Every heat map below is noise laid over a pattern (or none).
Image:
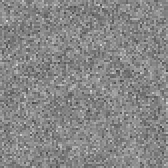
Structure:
rings round one point
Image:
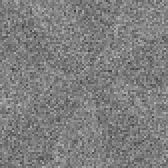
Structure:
spokes from one point
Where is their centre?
centre
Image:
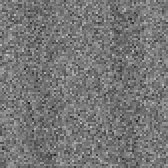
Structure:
vertical stripes
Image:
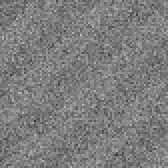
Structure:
diagonal stripes
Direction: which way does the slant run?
bottom left to top right
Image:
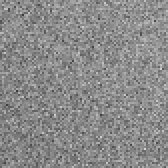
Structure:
a smooth slope
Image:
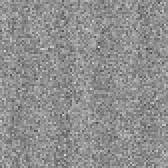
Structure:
vertical stripes
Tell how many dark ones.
4
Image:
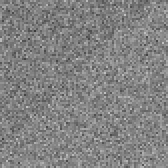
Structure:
a sharp edge
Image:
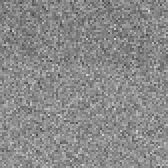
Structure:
a sharp edge
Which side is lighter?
bottom
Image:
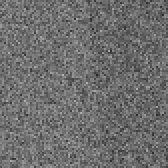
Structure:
a sharp edge
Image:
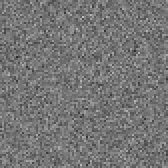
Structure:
only noise
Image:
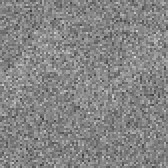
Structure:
a wavy band
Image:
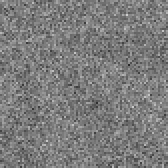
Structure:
spokes from one point
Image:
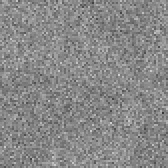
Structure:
spokes from one point
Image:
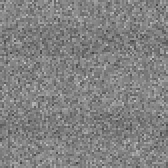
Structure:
horizontal stripes
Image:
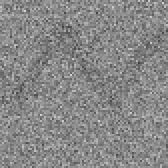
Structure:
a wavy band
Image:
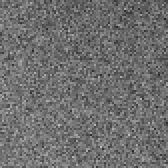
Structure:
a smooth slope
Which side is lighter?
bottom left
